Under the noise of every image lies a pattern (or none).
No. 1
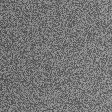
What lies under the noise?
a smooth slope
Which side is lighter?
right
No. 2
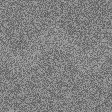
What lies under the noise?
a wavy band
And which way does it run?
left to right
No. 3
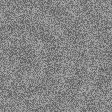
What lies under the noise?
rings round one point
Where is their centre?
middle left
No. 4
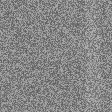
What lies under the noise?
one vertical stripe
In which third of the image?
right
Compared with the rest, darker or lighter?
lighter
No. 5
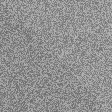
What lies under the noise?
a sharp edge
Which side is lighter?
top right
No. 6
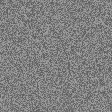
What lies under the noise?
only noise
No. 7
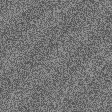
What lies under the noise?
diagonal stripes
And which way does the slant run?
bottom left to top right
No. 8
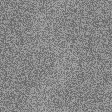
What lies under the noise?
a wavy band
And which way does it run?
top to bottom
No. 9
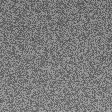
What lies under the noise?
a smooth slope
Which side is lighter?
bottom
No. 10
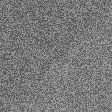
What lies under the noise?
a sharp edge
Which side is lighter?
bottom right
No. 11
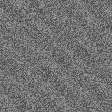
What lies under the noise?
diagonal stripes
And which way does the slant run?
top left to bottom right
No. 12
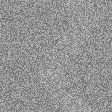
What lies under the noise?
a wavy band
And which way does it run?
top to bottom
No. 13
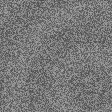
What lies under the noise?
rings round one point
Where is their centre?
bottom right
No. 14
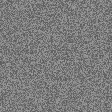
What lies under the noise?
only noise
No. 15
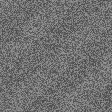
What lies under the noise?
diagonal stripes
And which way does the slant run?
bottom left to top right
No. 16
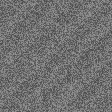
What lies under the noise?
diagonal stripes
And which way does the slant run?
bottom left to top right
